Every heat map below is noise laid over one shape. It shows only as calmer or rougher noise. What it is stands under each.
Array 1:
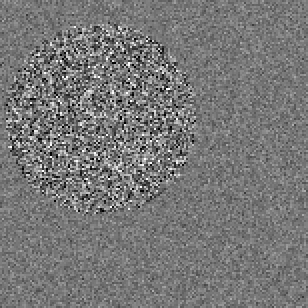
disc
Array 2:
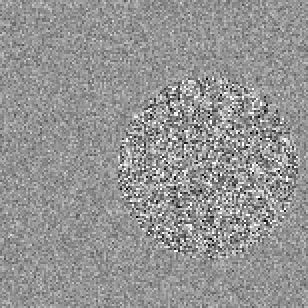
disc
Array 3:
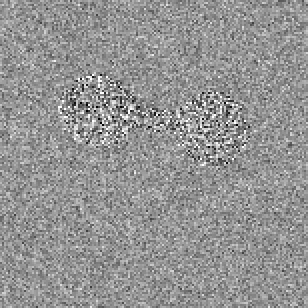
dumbbell
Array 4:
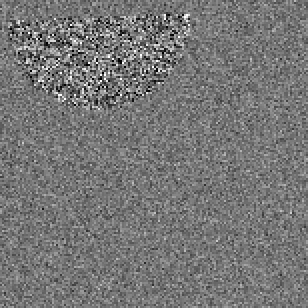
half disc
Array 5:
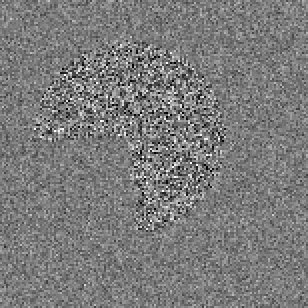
disc with a wedge cut out
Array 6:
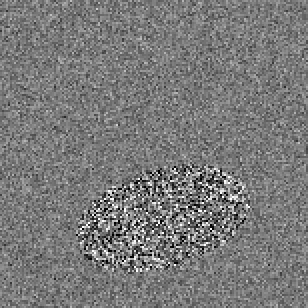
ellipse
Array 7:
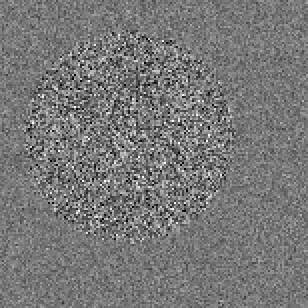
disc
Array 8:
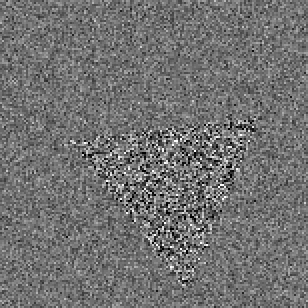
triangle
